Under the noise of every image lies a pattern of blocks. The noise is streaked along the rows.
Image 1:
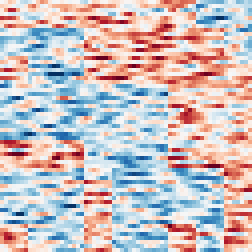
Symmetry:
mirrored about the diagonal from the bottom left
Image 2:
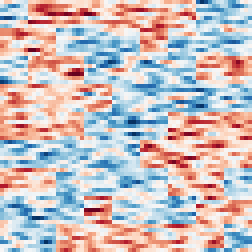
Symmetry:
the same after a half turn
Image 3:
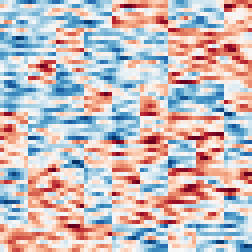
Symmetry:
mirrored about the diagonal from the top left
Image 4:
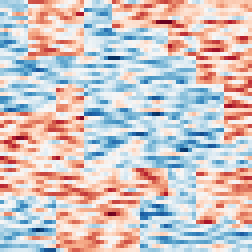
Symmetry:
mirrored about the diagonal from the bottom left
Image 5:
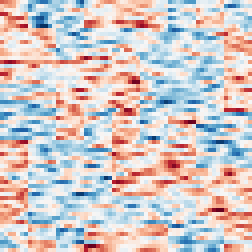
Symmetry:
the same after a half turn
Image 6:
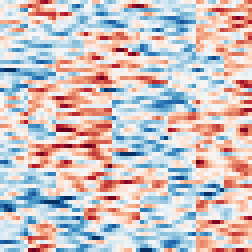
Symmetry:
top and bottom mirror each other
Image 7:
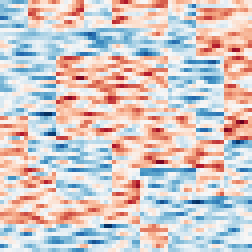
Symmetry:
no symmetry
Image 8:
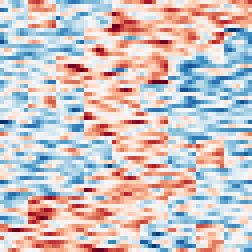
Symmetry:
the same after a half turn
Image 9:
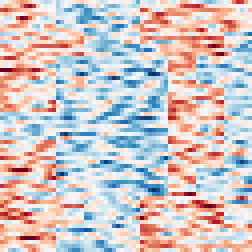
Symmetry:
top and bottom mirror each other
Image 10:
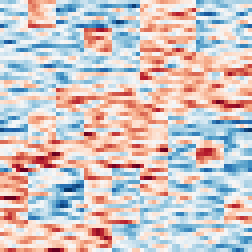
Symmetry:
mirrored about the diagonal from the bottom left
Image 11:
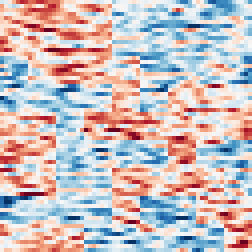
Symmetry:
no symmetry
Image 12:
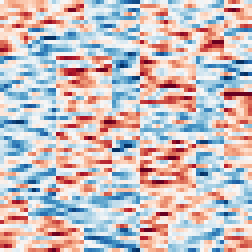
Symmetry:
top and bottom mirror each other
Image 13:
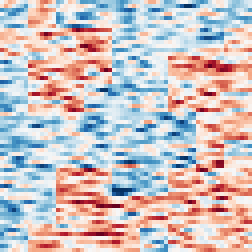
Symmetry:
mirrored about the diagonal from the top left
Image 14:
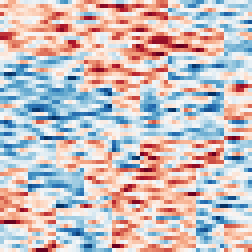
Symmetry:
no symmetry
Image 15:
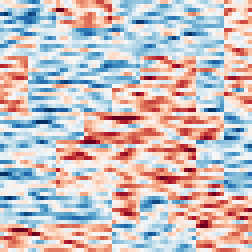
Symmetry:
mirrored about the diagonal from the top left
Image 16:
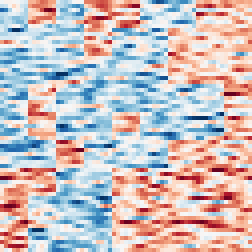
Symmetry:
no symmetry
